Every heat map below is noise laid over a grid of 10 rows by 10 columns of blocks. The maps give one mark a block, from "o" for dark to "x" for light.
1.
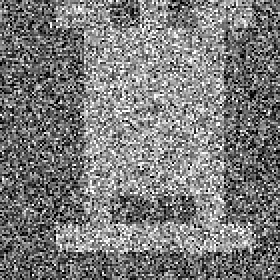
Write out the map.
o o x x o x o x x o
o o o x x x x x o o
o o o x x x x x o o
o o o x x x x x o o
o o o x x x x x o o
o o o x x x x x o o
o o o x x x x x o o
o o o x o o o x o o
o o x x x x x x x o
o o o o o o o o o o
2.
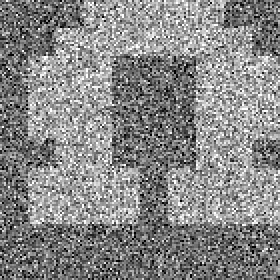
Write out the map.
o o o x x x x x o o
o o x x x x x x x o
o x x x o o o x x x
o x x x o o o x x x
o x x x o o o x x x
o o x x o o o x x o
o x x x x o x x x x
o x x x x o x x x x
o o o o o o o o o o
o o o o o o o o o o
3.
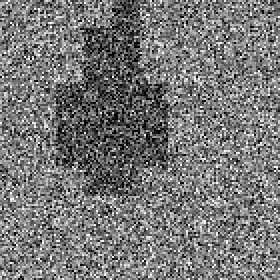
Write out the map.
x x x x o x x x x x
x x x o o x x x x x
x x x o o x x x x x
x x o o o o x x x x
x x o o o o x x x x
x x o o o o x x x x
x x x o o x x x x x
x x x x x x x x x x
x x x x x x x x x x
x x x x x x x x x x
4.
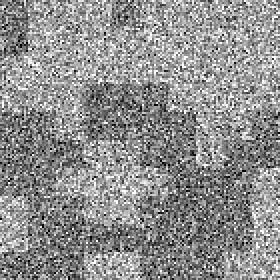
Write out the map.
o x x x o x x x x x
o x x x x x x x x x
x x x x x x x x x x
x x x o o o x x x x
o o x o o o o x x o
o o o x x o o x o o
o o x x x x o o o x
x o o x x o o o o x
x o o o o o o o o x
o o o x x o o o x x
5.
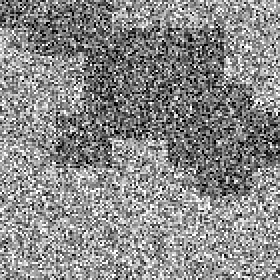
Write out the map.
o o o o x x x x x x
x o o o o o o o x x
x x x o o o o o x x
x x x o o o o o o x
x x o o o o o o o o
x x o o x x o o o o
x x x x x x x o o x
x x x x x x x x x x
x x x x x x x x x x
x x x x x x x x x x
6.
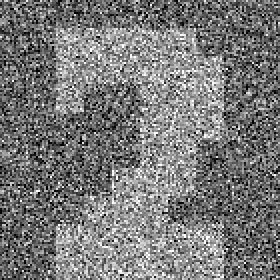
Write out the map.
o o o o o o o o o o
o o x x x x x o o o
o o x x x x x x o o
o o x o o x x x o o
o o o o o x x x o o
o o o o o x x o o o
o o o o x x x o o o
o o o x x x o o o o
o o x x x x x x o o
o o x x x x x x o o
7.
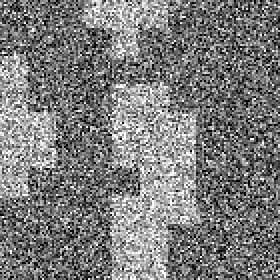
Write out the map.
o o o x x x o o o o
o o o o x o o o o o
x o o o o o o o o o
x o o o x x o o o o
x x o o x x x o o o
x x o o x x x o o o
x o o o o x x o o o
o o o o x x x o o o
o o o o x x o o o o
o o o o x x o o o o
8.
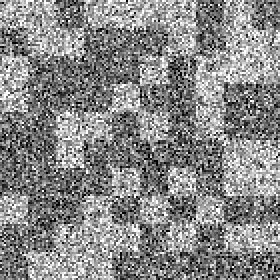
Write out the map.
x x o x x x x o x o
o x x o o o x o x x
x o o o o x o x x x
x o o o x o o x o o
o o x x o x o x o o
o o x o o o o o x x
o o o o x o x o x x
x o o x o x o x o o
o o x x x o x o x x
o x x x o o o o o o
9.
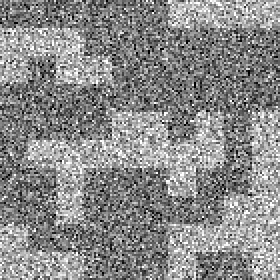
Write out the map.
o o o o o o x x x x
x x x o o o o o o o
x o x x o o o o o o
o o o o o o o o o o
o o o o x x o x o x
o x x x x x x x o x
o o x o o o x o o x
o o x o o o o o x x
x o o o o o x x x x
x x x o o o x o o x
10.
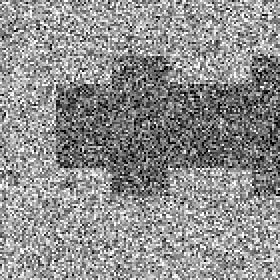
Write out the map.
x x x x x x x x x x
x x x x x x x x x x
x x x x o o x x x o
x x o o o o o o o o
x x o o o o o o o o
x x o o o o o o o o
x x x x o o x x x o
x x x x x x x x x x
x x x x x x x x x x
x x x x x x x x x x
